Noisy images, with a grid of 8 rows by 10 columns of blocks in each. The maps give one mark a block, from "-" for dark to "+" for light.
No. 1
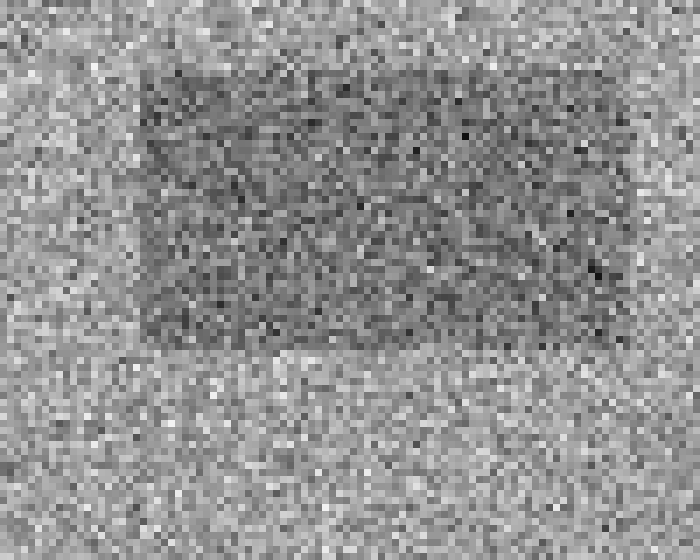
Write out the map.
+ + + + + + + + + +
+ + - - - - - - - +
+ + - - - - - - - +
+ + - - - - - - - +
+ + - - - - - - - +
+ + + + + + + + + +
+ + + + + + + + + +
+ + + + + + + + + +
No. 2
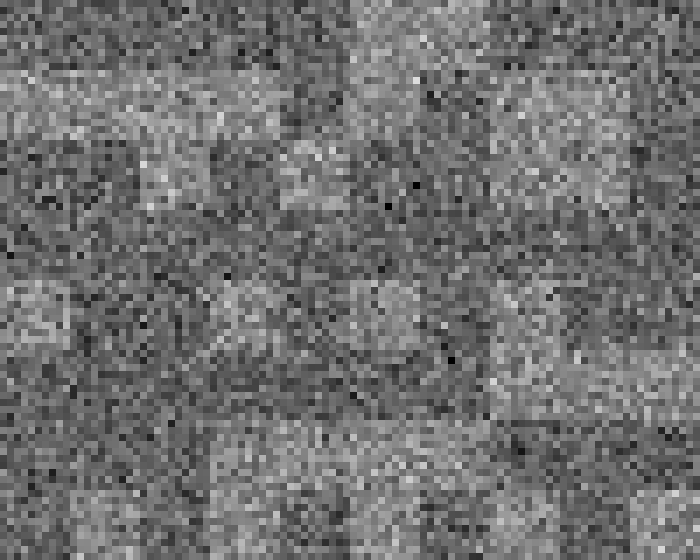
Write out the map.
- - - - - + + - - -
+ + + + - + - + + -
- - + - + - - + + -
- - - - - - - - - -
+ - - + - + - + - -
- - - - - - - + + +
- - - + + + + - - -
- + - + - + - + - +
